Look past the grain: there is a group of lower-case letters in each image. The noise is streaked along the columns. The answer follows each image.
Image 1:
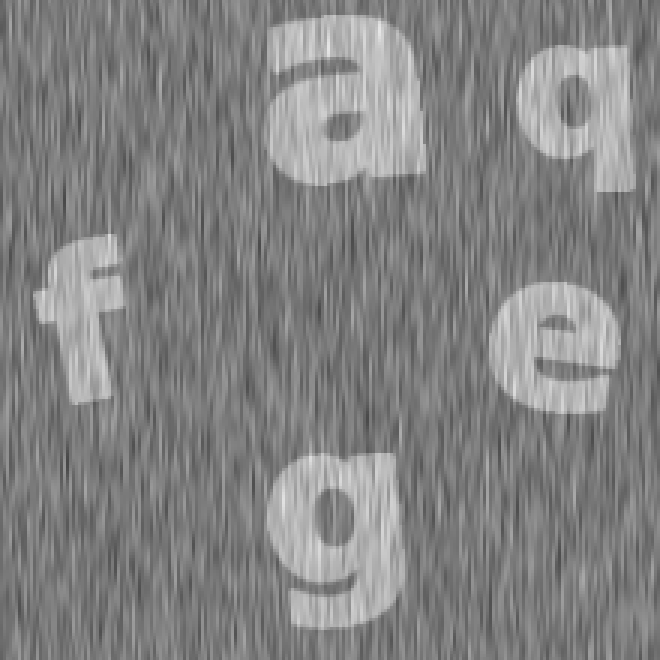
top middle: light a; top right: light q; middle left: light f; middle right: light e; bottom middle: light g
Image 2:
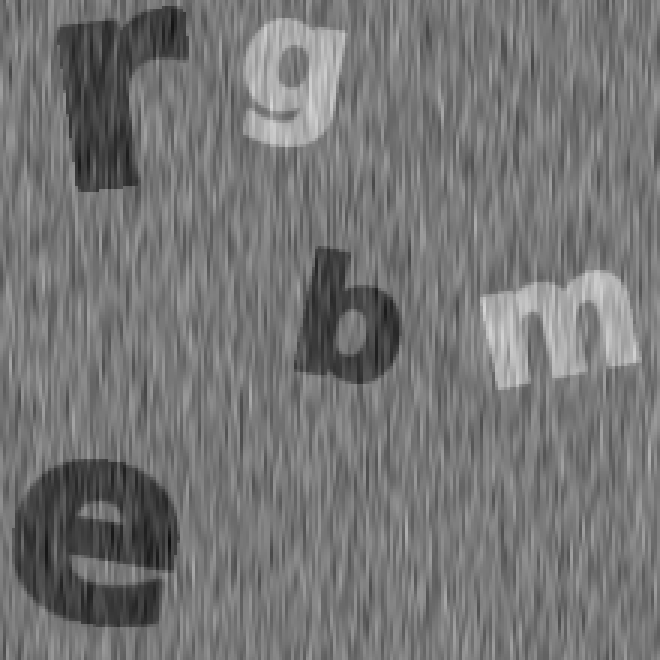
top left: dark r; top middle: light g; centre: dark b; middle right: light m; bottom left: dark e
